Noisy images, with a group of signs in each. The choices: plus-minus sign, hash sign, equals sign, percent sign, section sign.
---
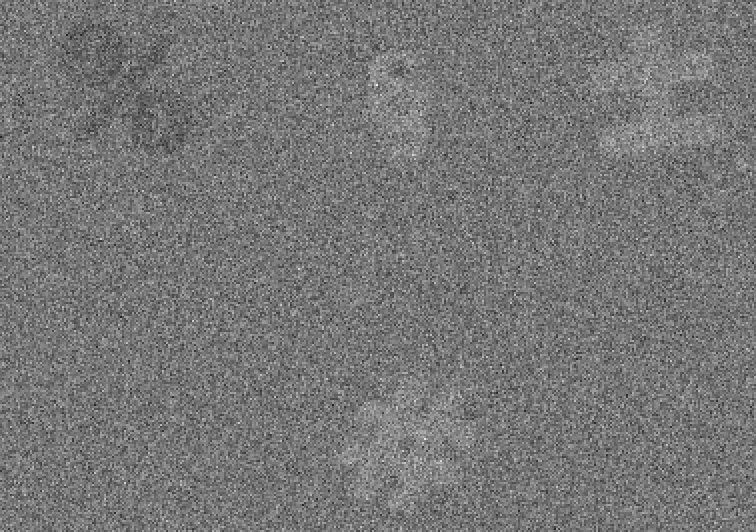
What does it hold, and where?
top left: dark percent sign; top middle: light section sign; top right: light plus-minus sign; bottom middle: light hash sign
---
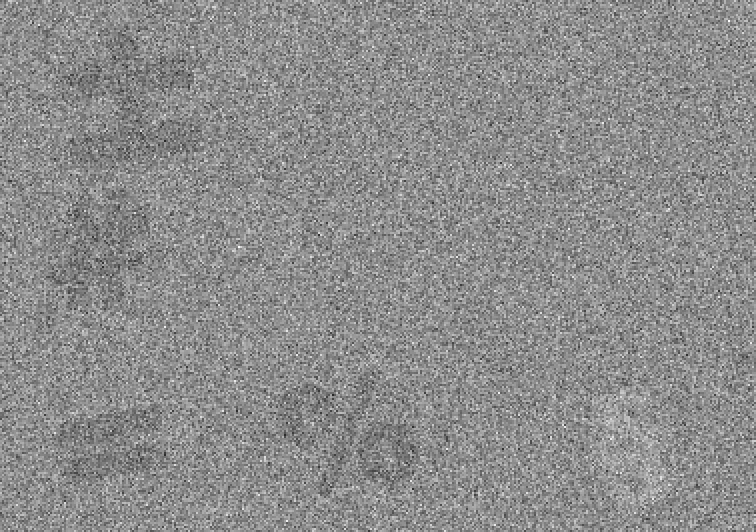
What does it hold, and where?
top left: dark plus-minus sign; middle left: dark hash sign; bottom left: dark equals sign; bottom middle: dark percent sign; bottom right: light section sign
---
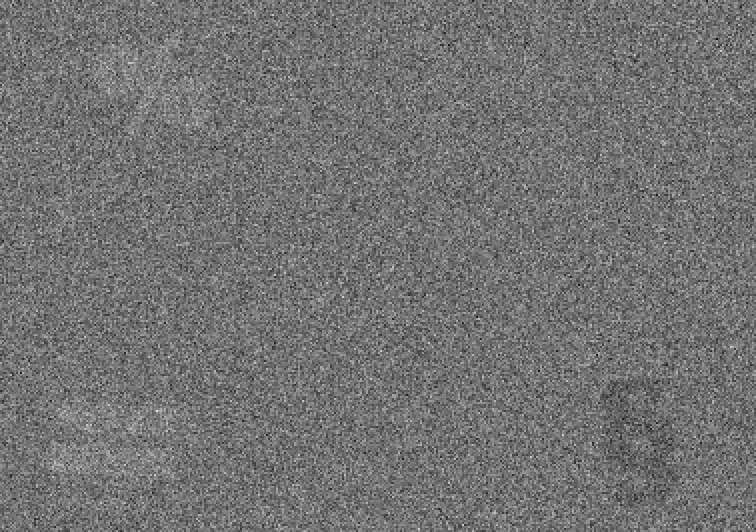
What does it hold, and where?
top left: light percent sign; bottom left: light equals sign; bottom right: dark section sign
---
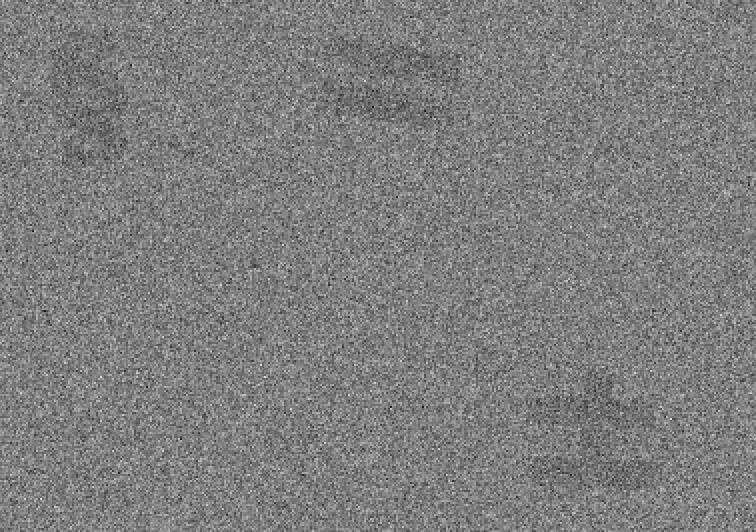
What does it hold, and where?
top left: dark section sign; top middle: dark equals sign; bottom right: dark plus-minus sign
